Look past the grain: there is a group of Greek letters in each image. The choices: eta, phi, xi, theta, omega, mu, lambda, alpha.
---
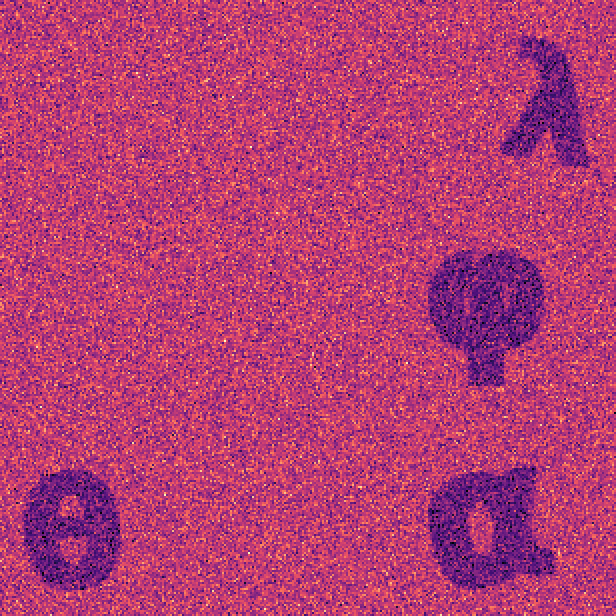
top right: lambda; middle right: phi; bottom left: theta; bottom right: alpha
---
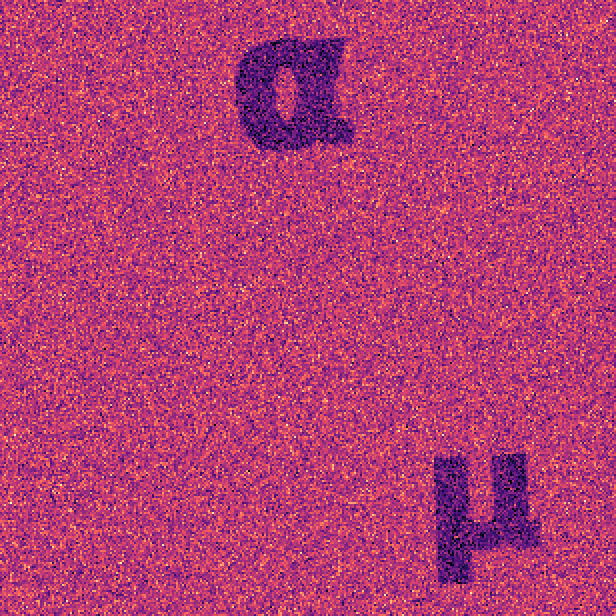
top middle: alpha; bottom right: mu
